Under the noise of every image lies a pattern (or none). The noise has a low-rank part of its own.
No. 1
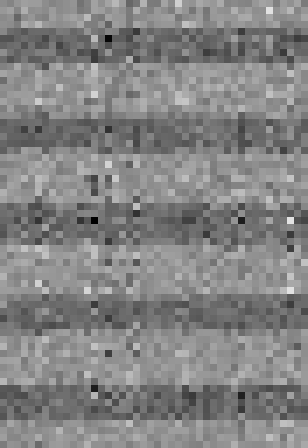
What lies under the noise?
horizontal stripes
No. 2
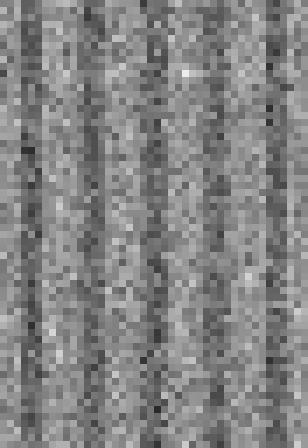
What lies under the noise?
vertical stripes
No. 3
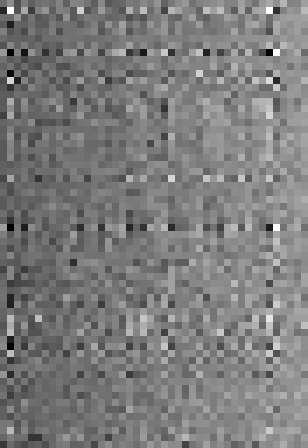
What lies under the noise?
a smooth slope
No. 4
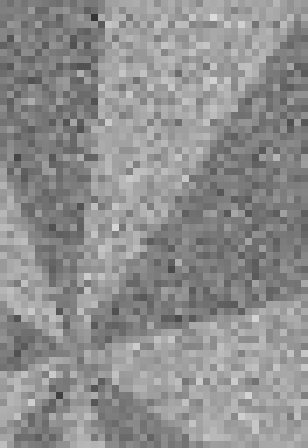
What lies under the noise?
spokes from one point
